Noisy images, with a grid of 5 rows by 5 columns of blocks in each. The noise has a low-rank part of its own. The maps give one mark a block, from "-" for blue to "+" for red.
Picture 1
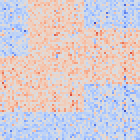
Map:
-++--
-++++
+++++
+++--
-----
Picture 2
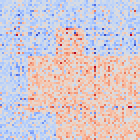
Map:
-----
--+--
-++++
-++++
--+++
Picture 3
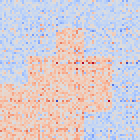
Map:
-----
--+--
-+++-
++++-
+++--
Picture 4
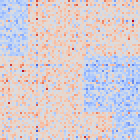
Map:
-++++
-++++
+++--
+++--
++++-
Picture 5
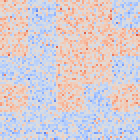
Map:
+-++-
+-+++
--++-
+-+-+
-----
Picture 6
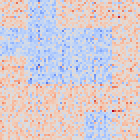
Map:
+-+++
----+
+---+
+++++
+++-+
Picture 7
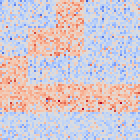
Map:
--+--
-++--
+----
+++++
-----
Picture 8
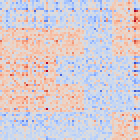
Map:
----+
+++-+
++---
+++--
----+
